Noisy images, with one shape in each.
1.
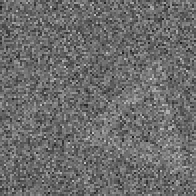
triangle frame
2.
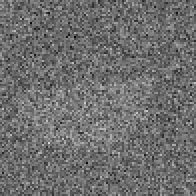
half disc
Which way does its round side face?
down
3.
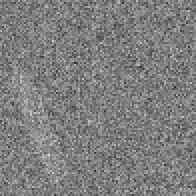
bar
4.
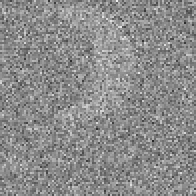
crescent
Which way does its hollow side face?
left
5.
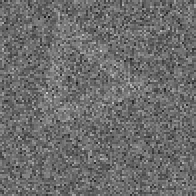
triangle frame
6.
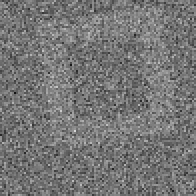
square frame
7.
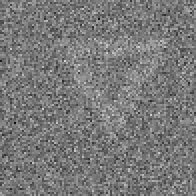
triangle frame
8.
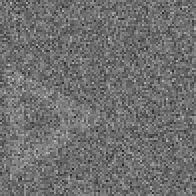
triangle frame
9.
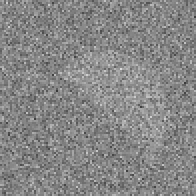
half disc
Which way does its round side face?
up and right
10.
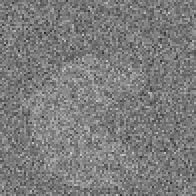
disc with a wedge cut out
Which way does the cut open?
right
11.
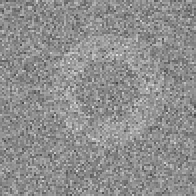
ring
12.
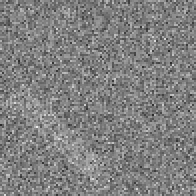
bar
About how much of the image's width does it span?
half
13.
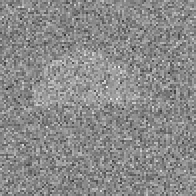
half disc
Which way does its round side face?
up
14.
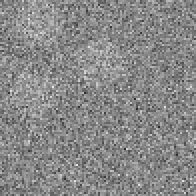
three dots
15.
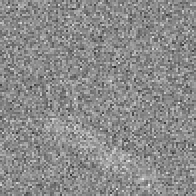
bar
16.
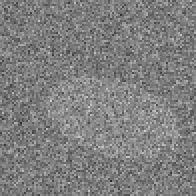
ellipse
